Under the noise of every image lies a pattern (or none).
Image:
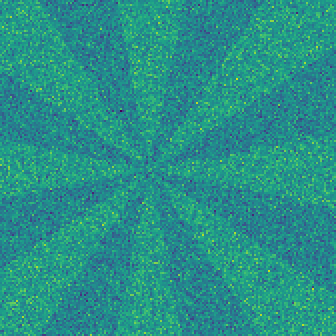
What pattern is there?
spokes from one point
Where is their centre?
centre
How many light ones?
8
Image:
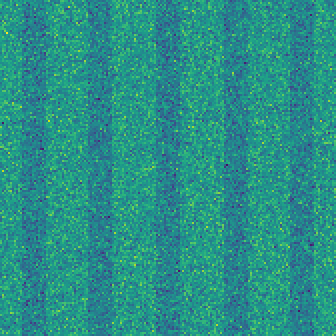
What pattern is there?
vertical stripes
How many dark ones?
5
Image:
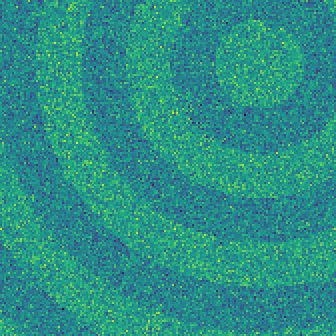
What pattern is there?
rings round one point
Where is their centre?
top right
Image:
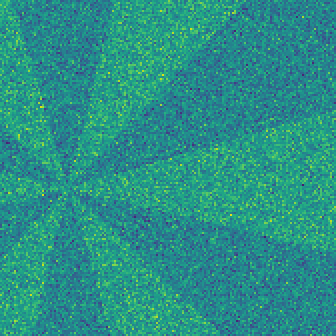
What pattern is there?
spokes from one point
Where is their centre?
middle left
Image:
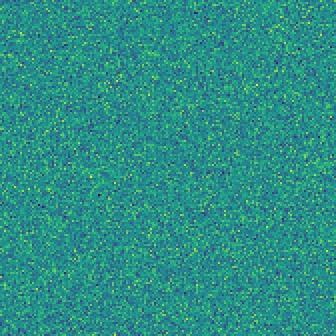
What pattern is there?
only noise
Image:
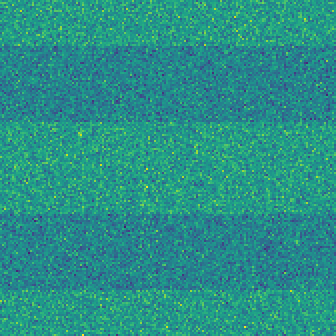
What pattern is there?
horizontal stripes
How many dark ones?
2
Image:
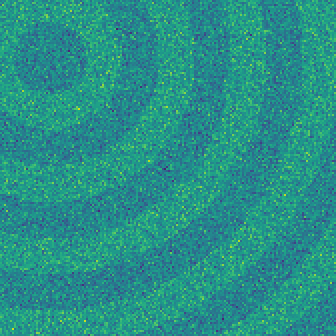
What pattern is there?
rings round one point
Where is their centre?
top left
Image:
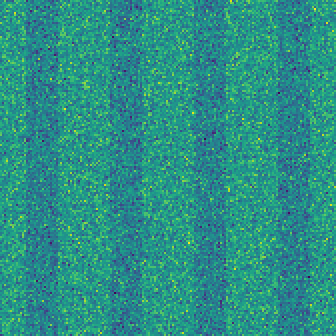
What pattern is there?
vertical stripes
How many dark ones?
4
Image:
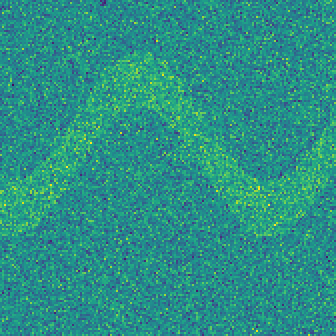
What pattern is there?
a wavy band
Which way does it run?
left to right
